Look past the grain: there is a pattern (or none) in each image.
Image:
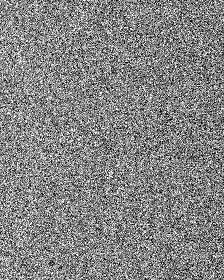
a smooth slope
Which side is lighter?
left
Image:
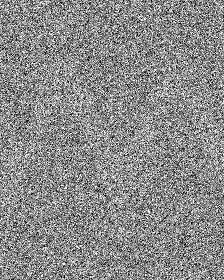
a wavy band
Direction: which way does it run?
left to right
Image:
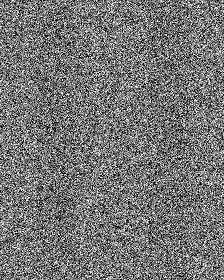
vertical stripes
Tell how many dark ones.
2
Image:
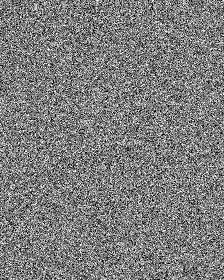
only noise
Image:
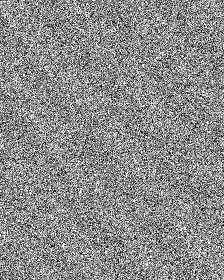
diagonal stripes
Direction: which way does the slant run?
top left to bottom right
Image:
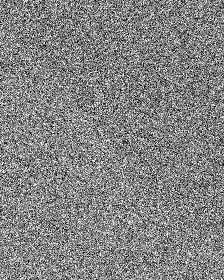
a sharp edge
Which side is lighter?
bottom left
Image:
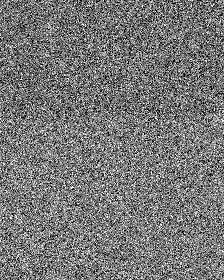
a sharp edge
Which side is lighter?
bottom
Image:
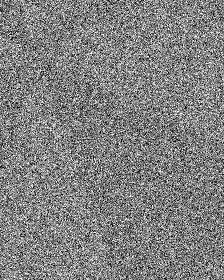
spokes from one point
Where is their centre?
top left
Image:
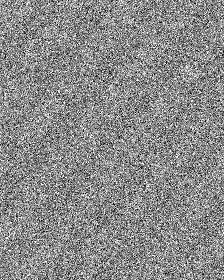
diagonal stripes
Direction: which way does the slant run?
bottom left to top right
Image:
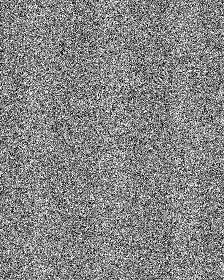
vertical stripes
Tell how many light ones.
3
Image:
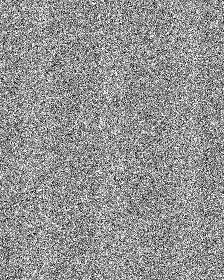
vertical stripes
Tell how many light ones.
3
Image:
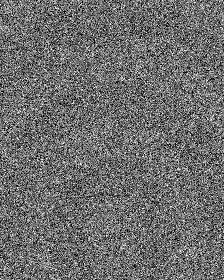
rings round one point
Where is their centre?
bottom middle
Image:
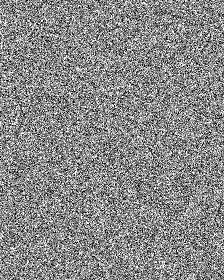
only noise
